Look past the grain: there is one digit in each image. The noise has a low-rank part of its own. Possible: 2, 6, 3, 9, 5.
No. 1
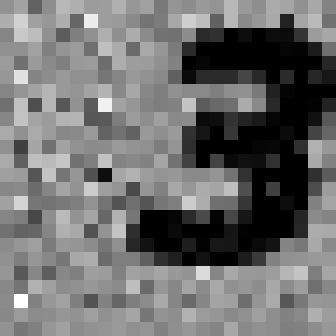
3
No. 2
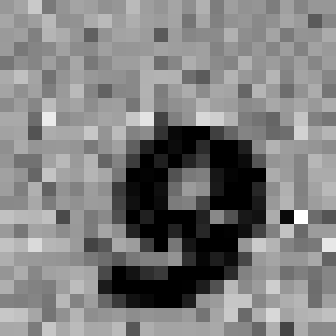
9
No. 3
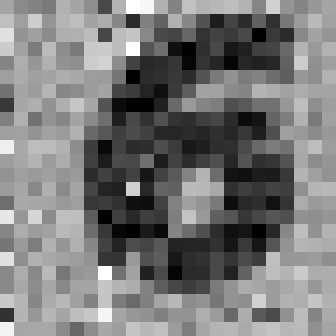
6
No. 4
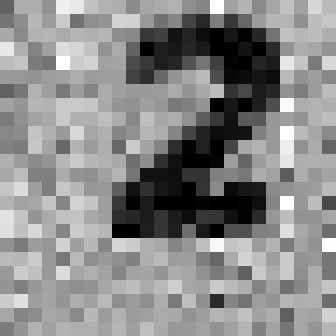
2
